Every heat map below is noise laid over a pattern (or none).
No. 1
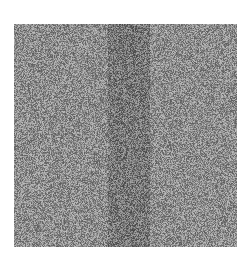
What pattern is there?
one band of columns
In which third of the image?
middle
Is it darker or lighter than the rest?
darker
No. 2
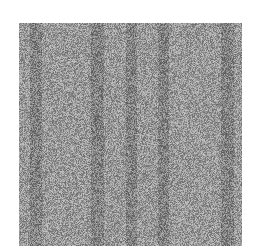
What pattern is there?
bands of columns
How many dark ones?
5
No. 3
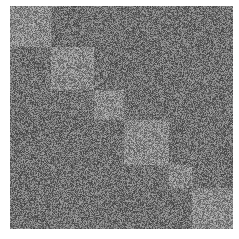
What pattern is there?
blocks along the diagonal
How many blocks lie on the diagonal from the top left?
6
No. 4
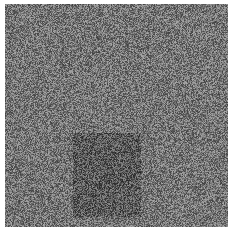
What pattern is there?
one block
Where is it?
bottom middle
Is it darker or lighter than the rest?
darker
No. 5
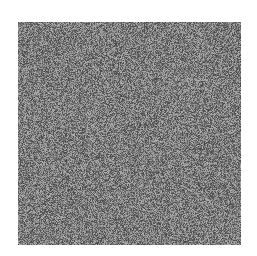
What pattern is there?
only noise
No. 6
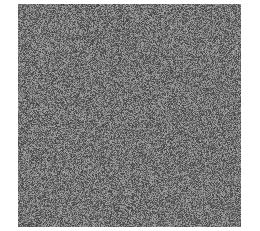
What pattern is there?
only noise
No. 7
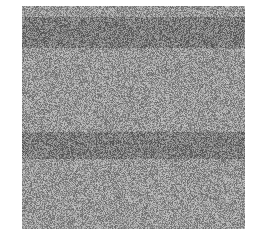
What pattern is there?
bands of rows
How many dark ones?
2
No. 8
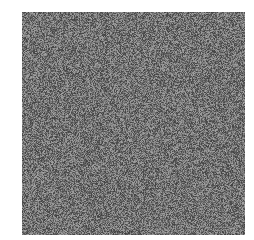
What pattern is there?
only noise
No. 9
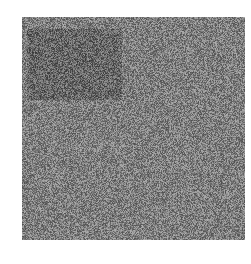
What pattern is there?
one block
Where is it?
top left
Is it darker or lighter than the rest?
darker
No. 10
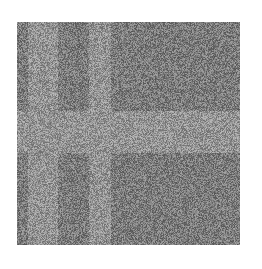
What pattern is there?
bands of rows crossing bands of columns
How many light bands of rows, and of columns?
1 and 2
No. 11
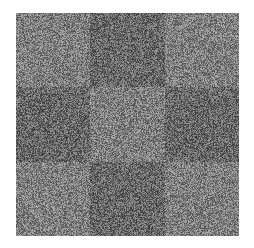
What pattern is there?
a checkerboard
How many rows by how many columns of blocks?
3 by 3
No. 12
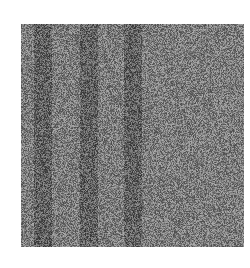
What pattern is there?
bands of columns
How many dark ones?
3
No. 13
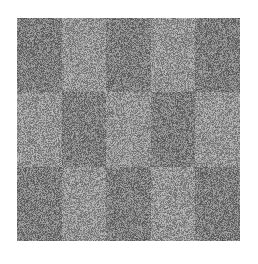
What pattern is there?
a checkerboard
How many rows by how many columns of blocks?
3 by 5
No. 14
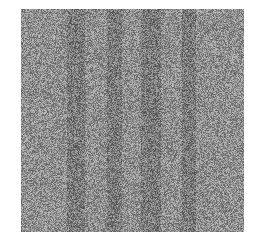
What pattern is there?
bands of columns
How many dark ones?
4
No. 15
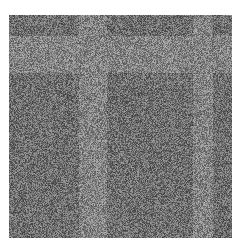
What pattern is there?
bands of rows crossing bands of columns
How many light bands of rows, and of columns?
1 and 2
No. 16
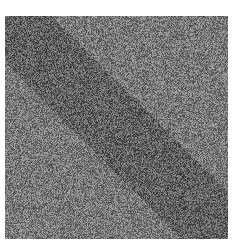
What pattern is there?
a diagonal band
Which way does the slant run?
top left to bottom right
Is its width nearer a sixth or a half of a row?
a half
